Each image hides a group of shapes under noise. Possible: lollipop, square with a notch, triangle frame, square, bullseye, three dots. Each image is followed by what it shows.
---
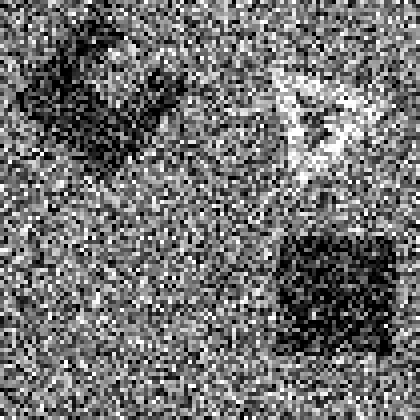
top left: dark square with a notch; top right: light triangle frame; bottom right: dark square
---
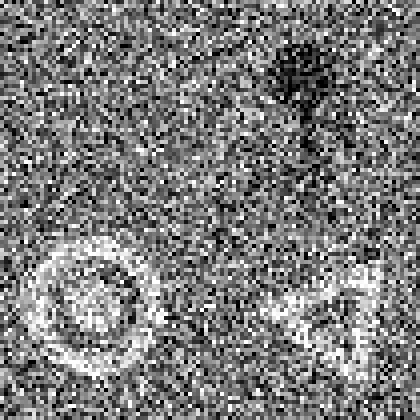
top right: dark lollipop; bottom left: light bullseye; bottom right: light triangle frame
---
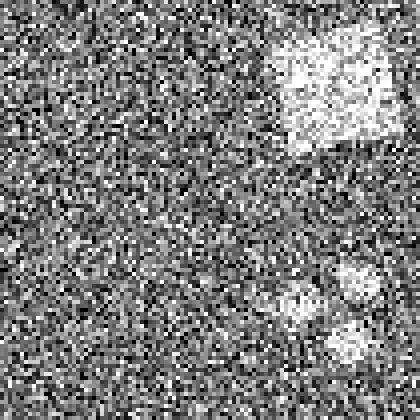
top right: light square; bottom right: light three dots
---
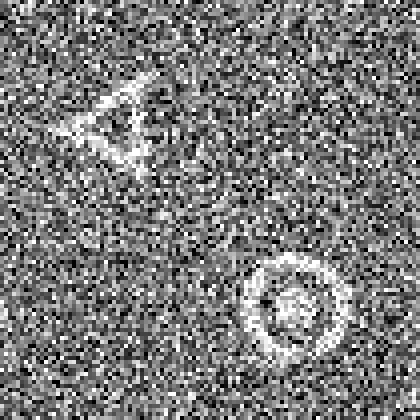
top left: light triangle frame; bottom right: light bullseye
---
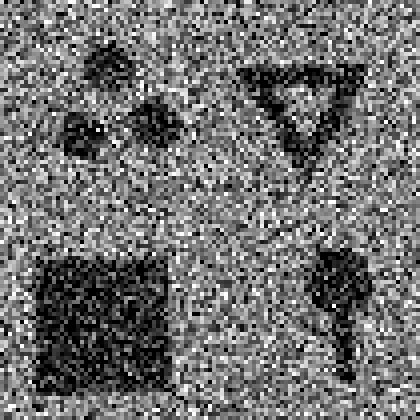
top left: dark three dots; top right: dark triangle frame; bottom left: dark square; bottom right: dark lollipop
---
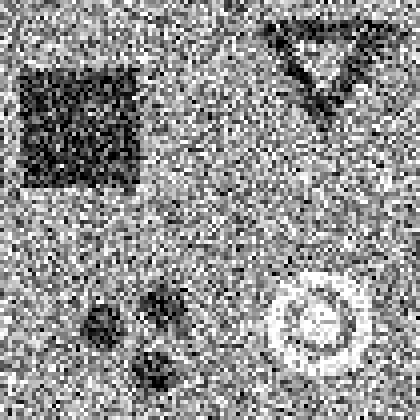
top left: dark square; top right: dark triangle frame; bottom left: dark three dots; bottom right: light bullseye
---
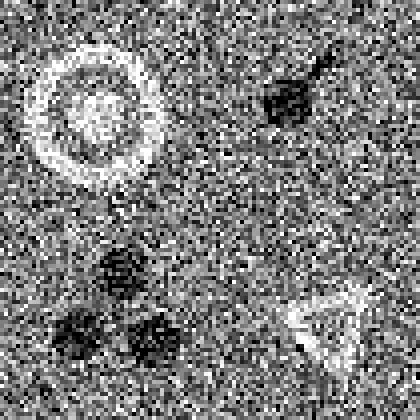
top left: light bullseye; top right: dark lollipop; bottom left: dark three dots; bottom right: light triangle frame
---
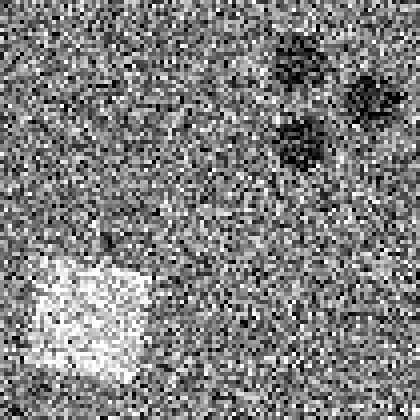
top right: dark three dots; bottom left: light square
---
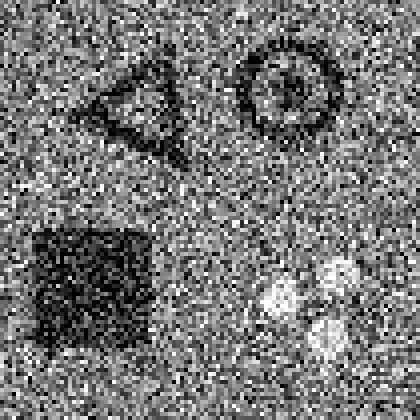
top left: dark triangle frame; top right: dark bullseye; bottom left: dark square; bottom right: light three dots
